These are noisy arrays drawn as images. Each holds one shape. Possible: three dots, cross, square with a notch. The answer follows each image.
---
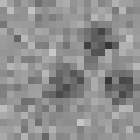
three dots
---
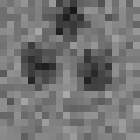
three dots
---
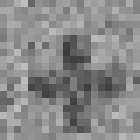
cross
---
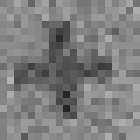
cross
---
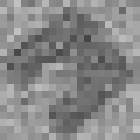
square with a notch
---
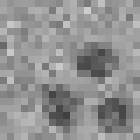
three dots
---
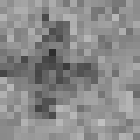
cross
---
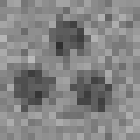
three dots
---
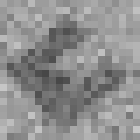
square with a notch
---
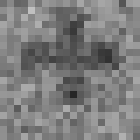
cross
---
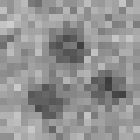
three dots
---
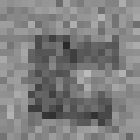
square with a notch
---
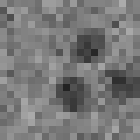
three dots
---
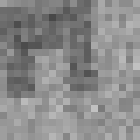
square with a notch
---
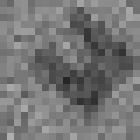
square with a notch
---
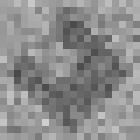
square with a notch
